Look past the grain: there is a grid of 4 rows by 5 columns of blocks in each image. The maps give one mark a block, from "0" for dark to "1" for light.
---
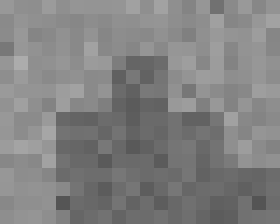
11111
11011
10001
10000
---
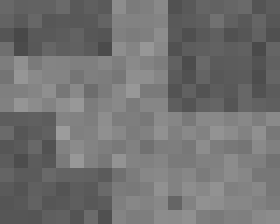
00100
11100
01111
00111
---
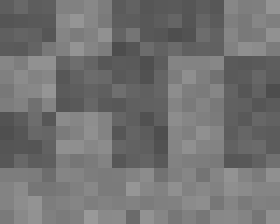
01001
10010
01010
11111
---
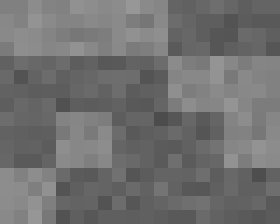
11100
00011
01001
10000
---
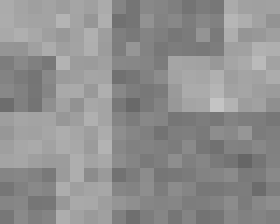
11001
01011
11000
01000
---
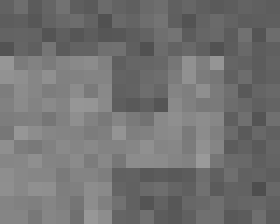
00000
11010
11110
11000
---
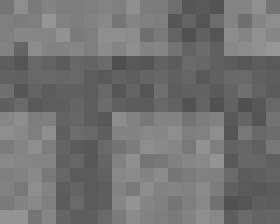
11101
00000
10110
10110
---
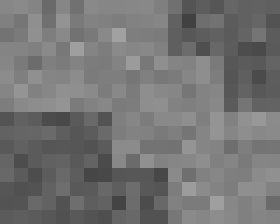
11100
11110
00111
00011
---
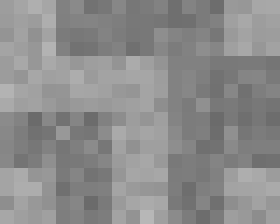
10001
11100
00100
10101
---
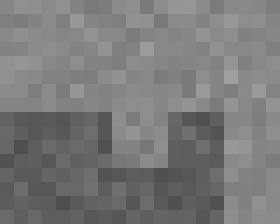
11111
11111
00101
00001
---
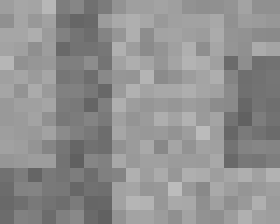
10111
10110
10110
00111
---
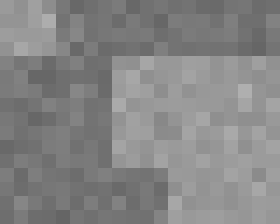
10000
00111
00111
00011
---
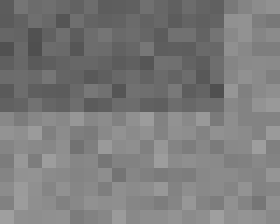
00001
00001
11111
11111
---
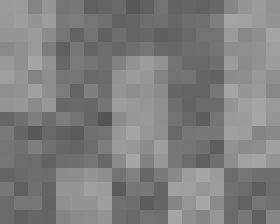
10001
10101
00101
01010
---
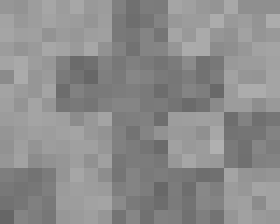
11011
10001
11010
01001
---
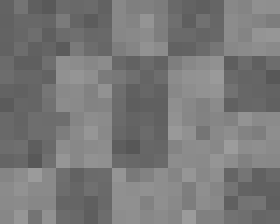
00101
01010
01011
10110
